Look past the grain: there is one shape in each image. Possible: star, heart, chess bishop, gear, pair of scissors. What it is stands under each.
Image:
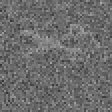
pair of scissors
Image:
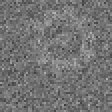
gear
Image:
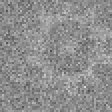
gear
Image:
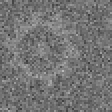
gear
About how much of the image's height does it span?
two thirds
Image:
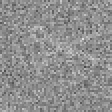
pair of scissors
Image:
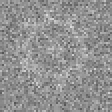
gear
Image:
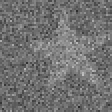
star
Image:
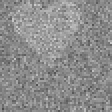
heart
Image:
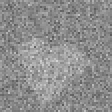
heart
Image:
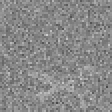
pair of scissors
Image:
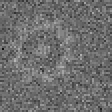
gear
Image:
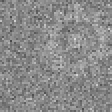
gear
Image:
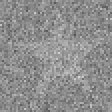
star
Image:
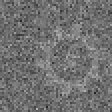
gear
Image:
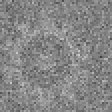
gear
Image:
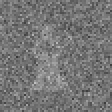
chess bishop
